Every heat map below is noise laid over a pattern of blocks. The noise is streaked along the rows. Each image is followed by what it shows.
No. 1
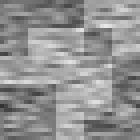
mirrored about the diagonal from the bottom left
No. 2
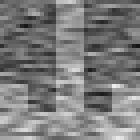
left and right mirror each other
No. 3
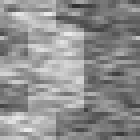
top and bottom mirror each other
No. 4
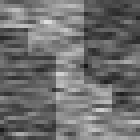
the same after a half turn
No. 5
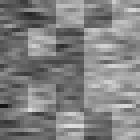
top and bottom mirror each other
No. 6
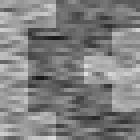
top and bottom mirror each other
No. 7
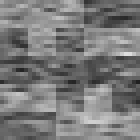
the same after a half turn
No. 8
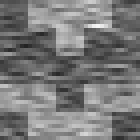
left and right mirror each other
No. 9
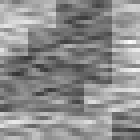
mirrored about the diagonal from the top left
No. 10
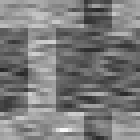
top and bottom mirror each other
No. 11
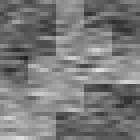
mirrored about the diagonal from the bottom left
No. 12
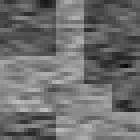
no symmetry
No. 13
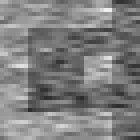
top and bottom mirror each other
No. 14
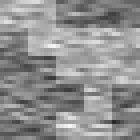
no symmetry
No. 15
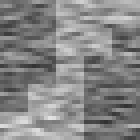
the same after a half turn
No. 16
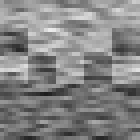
left and right mirror each other
